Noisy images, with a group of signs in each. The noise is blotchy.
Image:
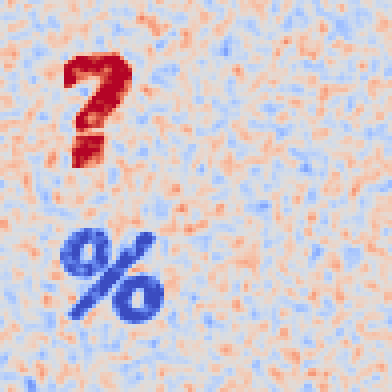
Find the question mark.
top left
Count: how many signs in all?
2
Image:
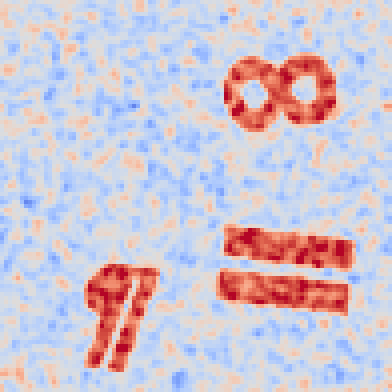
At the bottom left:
pilcrow
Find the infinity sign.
top right
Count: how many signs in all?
3
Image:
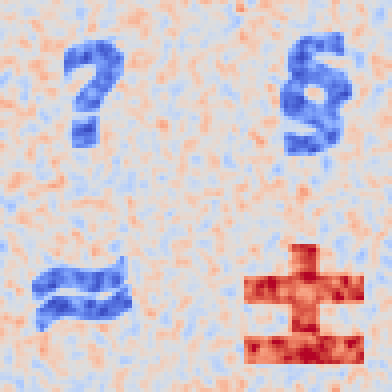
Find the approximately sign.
bottom left
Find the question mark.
top left
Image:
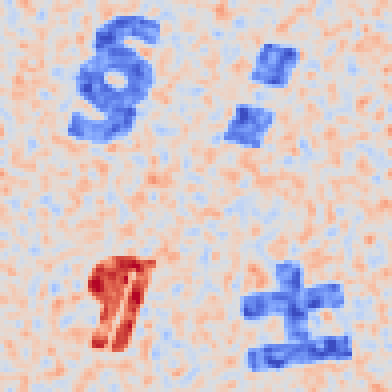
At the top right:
colon
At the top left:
section sign
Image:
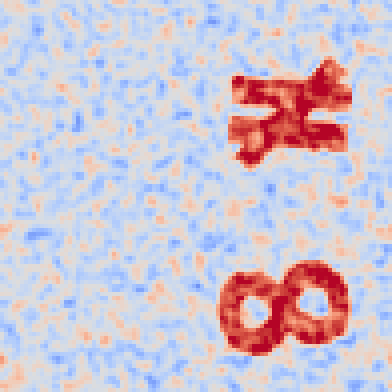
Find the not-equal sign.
top right
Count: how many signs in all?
2
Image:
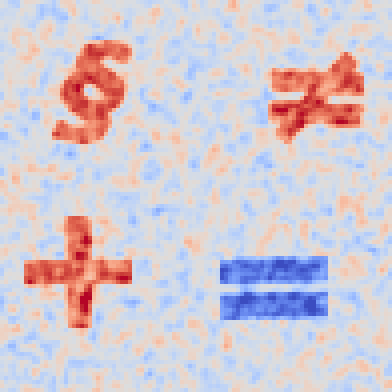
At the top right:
not-equal sign
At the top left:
section sign
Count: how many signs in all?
4
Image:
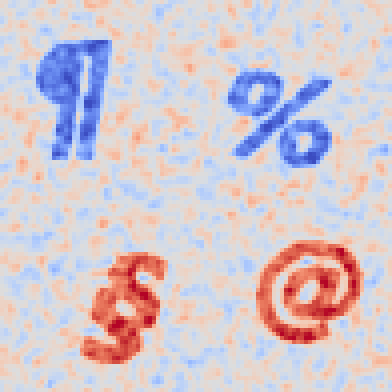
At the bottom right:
at sign
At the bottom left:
section sign
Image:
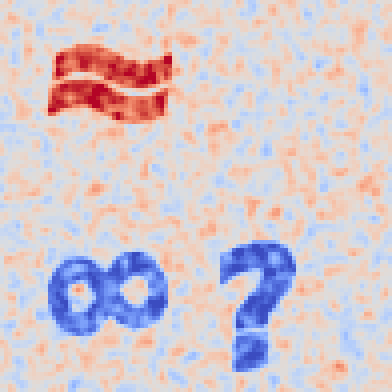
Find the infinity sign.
bottom left
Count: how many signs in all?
3
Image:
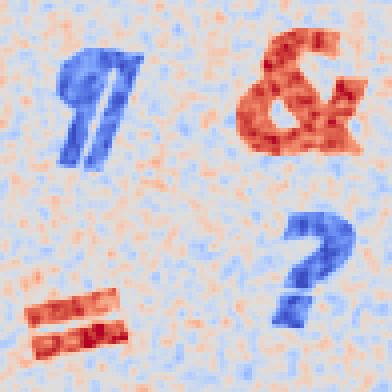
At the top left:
pilcrow
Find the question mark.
bottom right
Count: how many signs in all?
4
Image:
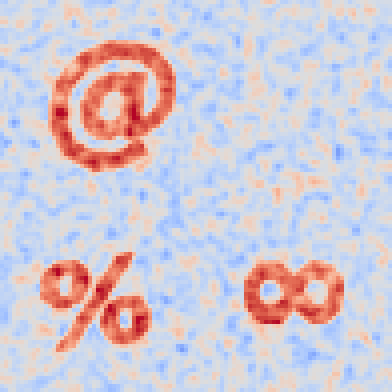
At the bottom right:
infinity sign
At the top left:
at sign
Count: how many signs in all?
3
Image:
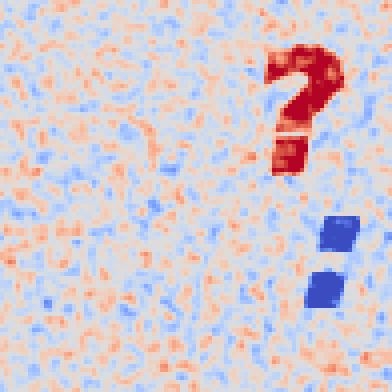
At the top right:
question mark
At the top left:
nothing
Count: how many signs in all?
2
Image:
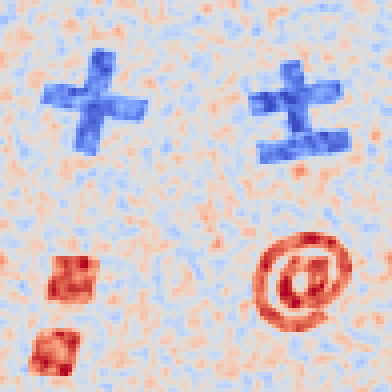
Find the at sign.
bottom right
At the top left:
plus sign
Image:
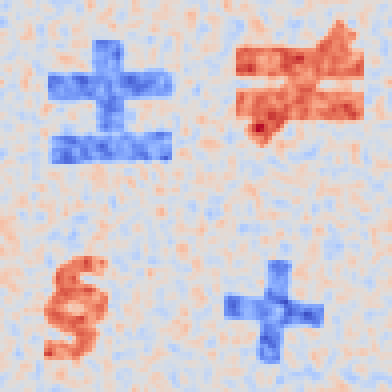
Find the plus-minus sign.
top left
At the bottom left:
section sign
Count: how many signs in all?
4
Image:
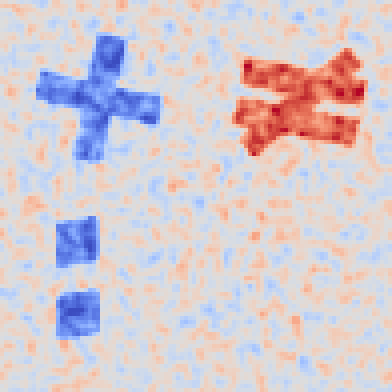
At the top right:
not-equal sign
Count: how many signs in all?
3
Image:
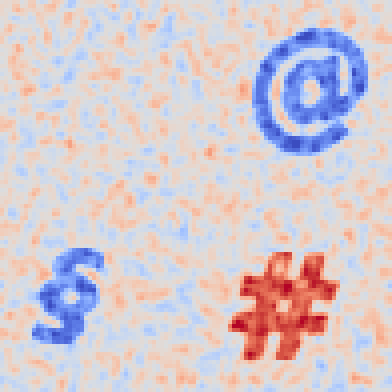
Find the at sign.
top right
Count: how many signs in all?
3
